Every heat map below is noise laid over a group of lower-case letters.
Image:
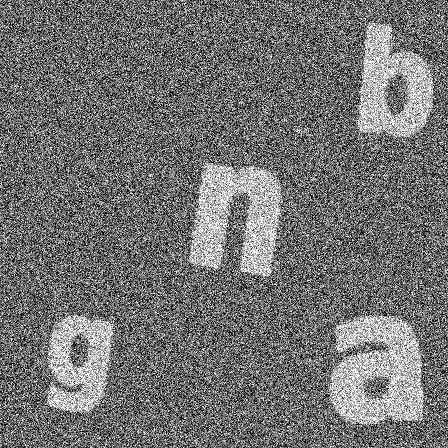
top right: b; centre: n; bottom left: g; bottom right: a
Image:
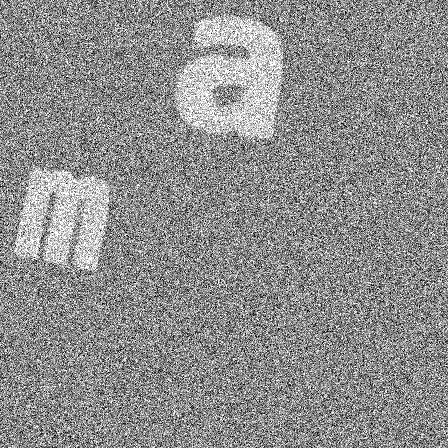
top middle: a; middle left: m
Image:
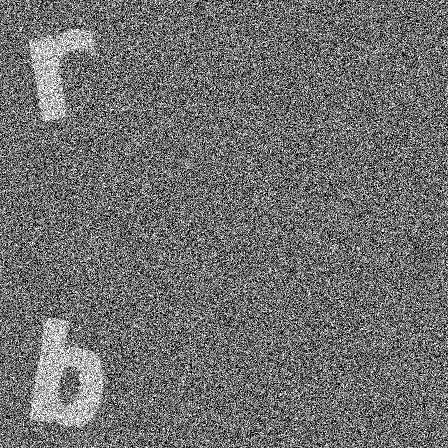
top left: r; bottom left: b
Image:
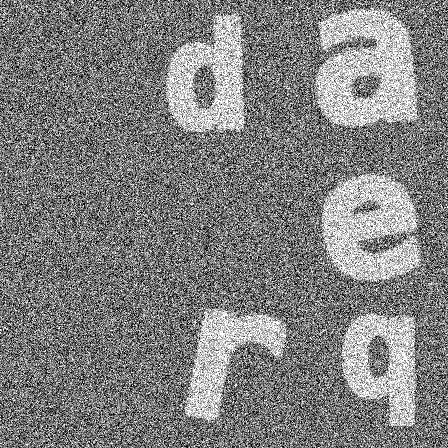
top middle: d; top right: a; middle right: e; bottom middle: r; bottom right: q
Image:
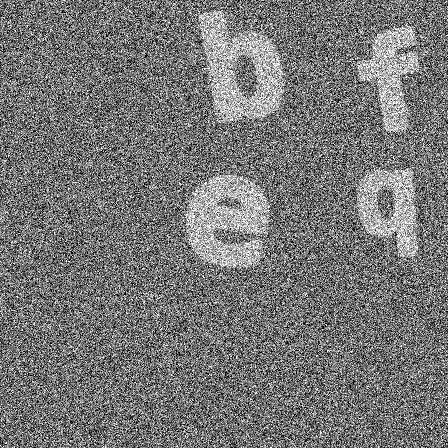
top middle: b; top right: f; centre: e; middle right: q
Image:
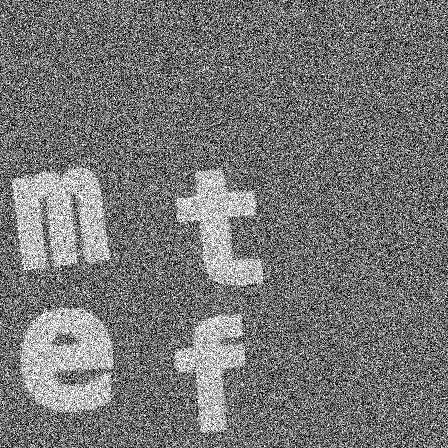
middle left: m; centre: t; bottom left: e; bottom middle: f
